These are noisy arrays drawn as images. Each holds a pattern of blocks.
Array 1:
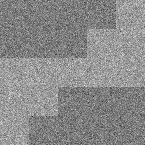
the same after a half turn
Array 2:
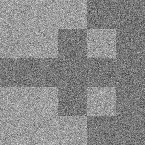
top and bottom mirror each other
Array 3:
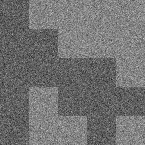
no symmetry
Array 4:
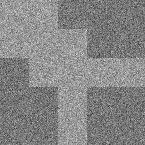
mirrored about the diagonal from the top left
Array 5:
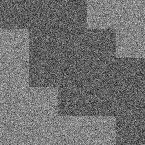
mirrored about the diagonal from the bottom left
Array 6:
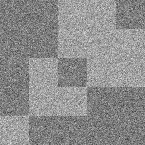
mirrored about the diagonal from the bottom left
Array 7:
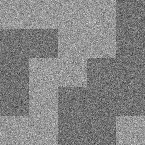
no symmetry
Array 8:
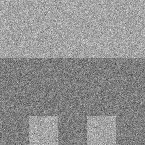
left and right mirror each other
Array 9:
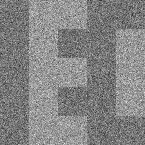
top and bottom mirror each other
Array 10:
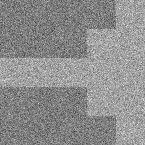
top and bottom mirror each other
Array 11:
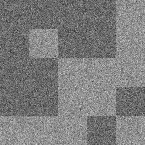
mirrored about the diagonal from the top left
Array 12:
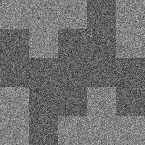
the same after a half turn
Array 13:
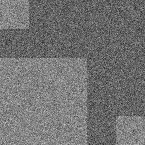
mirrored about the diagonal from the bottom left
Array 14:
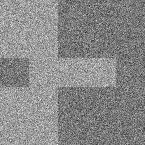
top and bottom mirror each other
